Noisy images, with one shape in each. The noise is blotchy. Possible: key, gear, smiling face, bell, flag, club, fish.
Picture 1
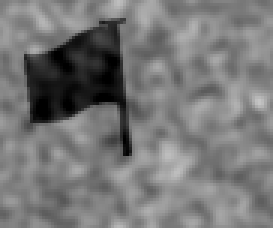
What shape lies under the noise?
flag
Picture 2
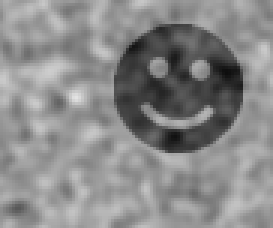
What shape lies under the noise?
smiling face
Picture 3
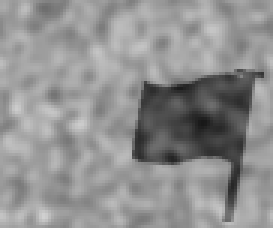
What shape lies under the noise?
flag
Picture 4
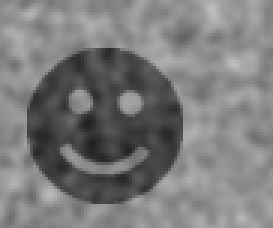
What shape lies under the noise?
smiling face
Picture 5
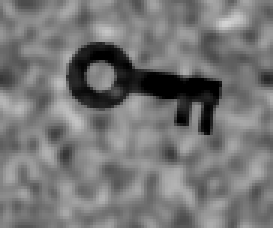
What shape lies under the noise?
key
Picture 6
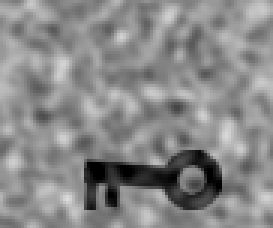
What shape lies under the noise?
key
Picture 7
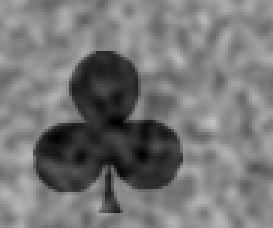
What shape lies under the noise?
club
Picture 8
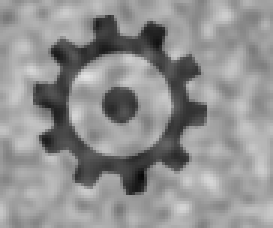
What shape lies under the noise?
gear
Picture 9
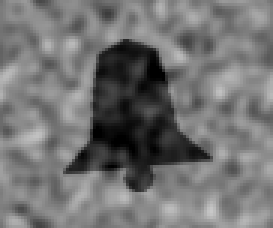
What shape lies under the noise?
bell
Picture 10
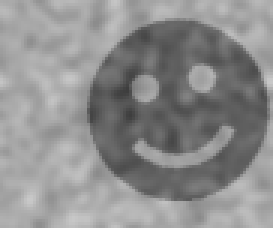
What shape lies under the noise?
smiling face
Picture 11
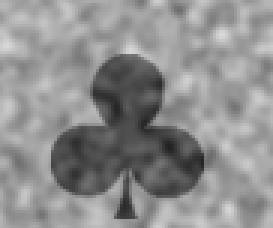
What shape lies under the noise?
club
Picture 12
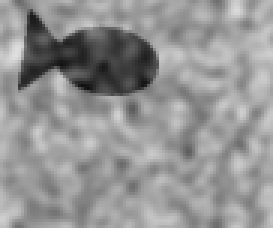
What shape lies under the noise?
fish
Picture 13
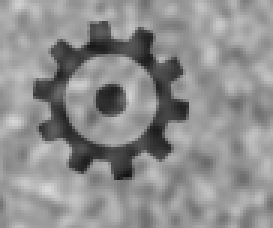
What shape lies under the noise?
gear
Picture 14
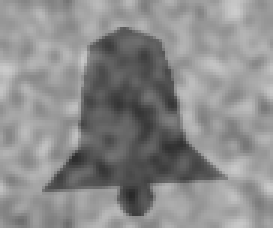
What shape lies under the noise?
bell
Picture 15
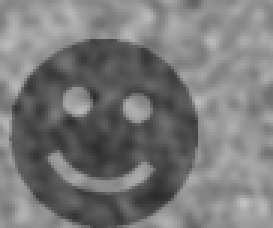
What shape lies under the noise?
smiling face
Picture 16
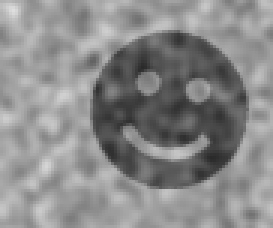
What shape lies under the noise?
smiling face
